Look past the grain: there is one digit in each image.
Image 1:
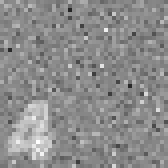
4
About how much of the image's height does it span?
a third
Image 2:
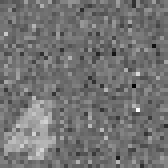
4
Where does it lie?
bottom left
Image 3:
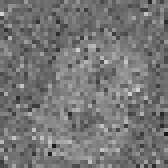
8
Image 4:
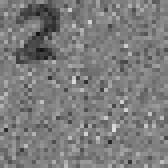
2
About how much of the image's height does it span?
a third
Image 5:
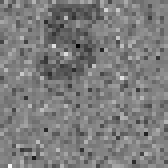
5
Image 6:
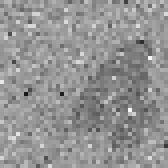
4
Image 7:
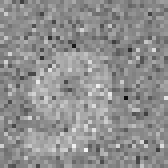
9
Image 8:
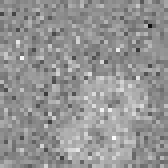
8
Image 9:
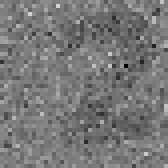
2
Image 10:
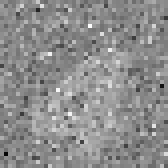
4
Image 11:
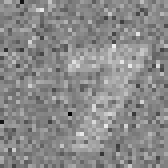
7
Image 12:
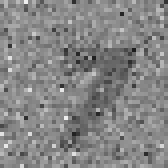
7
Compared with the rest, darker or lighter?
darker
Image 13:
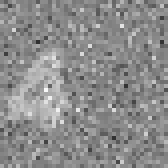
4
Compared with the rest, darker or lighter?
lighter
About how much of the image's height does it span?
half
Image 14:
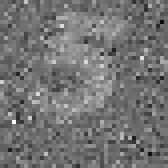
5
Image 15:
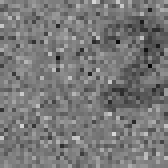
2
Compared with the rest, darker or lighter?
darker
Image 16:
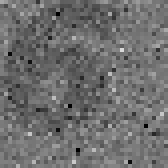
6
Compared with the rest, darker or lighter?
darker
